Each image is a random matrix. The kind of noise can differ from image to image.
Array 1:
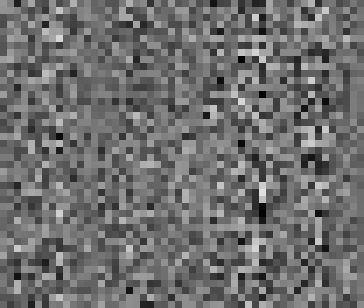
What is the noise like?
columns of uneven size
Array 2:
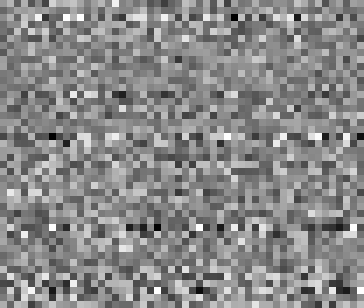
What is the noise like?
rows of uneven size
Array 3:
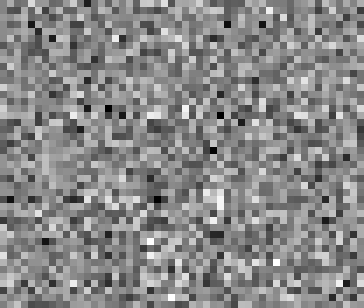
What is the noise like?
low rank plus noise
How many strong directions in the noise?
one
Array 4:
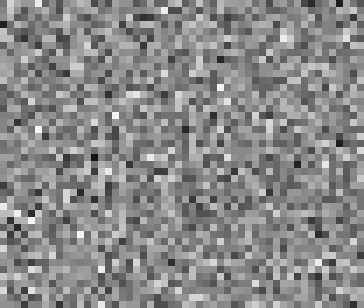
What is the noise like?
independent entries
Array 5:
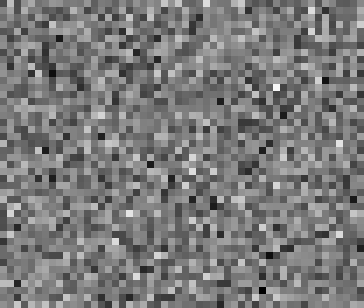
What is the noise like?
independent entries
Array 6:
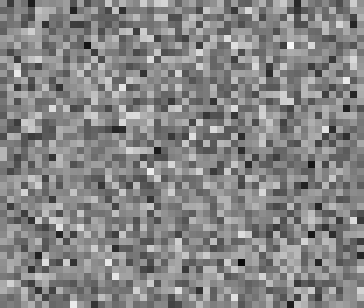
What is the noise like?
independent entries
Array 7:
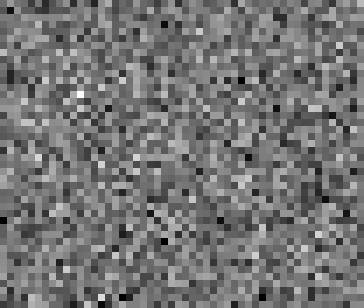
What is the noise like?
independent entries
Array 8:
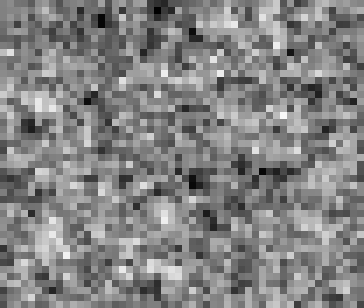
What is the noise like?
blotchy
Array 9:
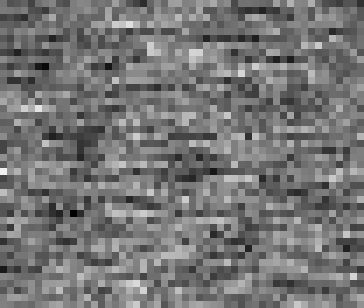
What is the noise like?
streaked along the rows
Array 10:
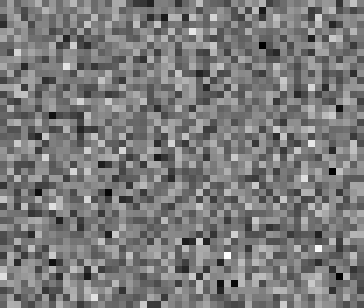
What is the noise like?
independent entries
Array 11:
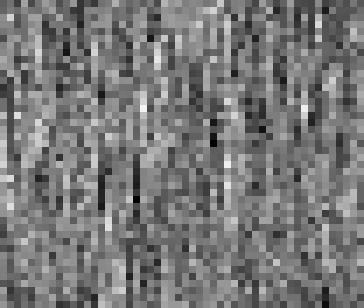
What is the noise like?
streaked along the columns
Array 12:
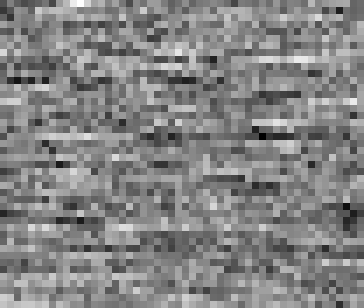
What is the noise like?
streaked along the rows
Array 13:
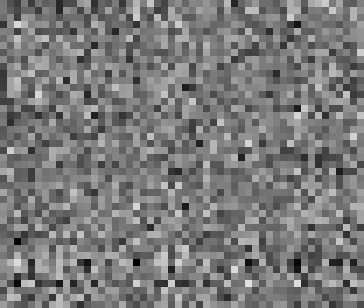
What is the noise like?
low rank plus noise
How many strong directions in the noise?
one
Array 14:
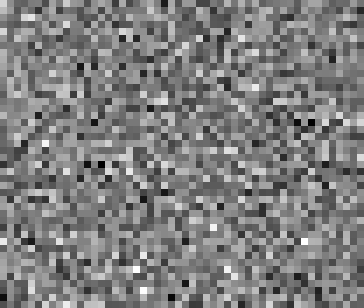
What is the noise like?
independent entries
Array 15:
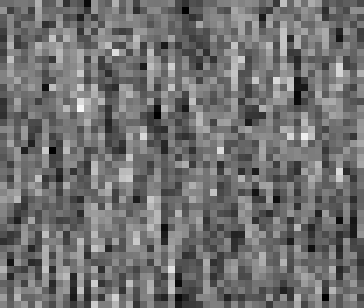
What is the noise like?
streaked along the columns
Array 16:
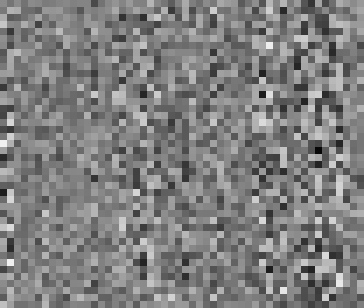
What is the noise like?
columns of uneven size
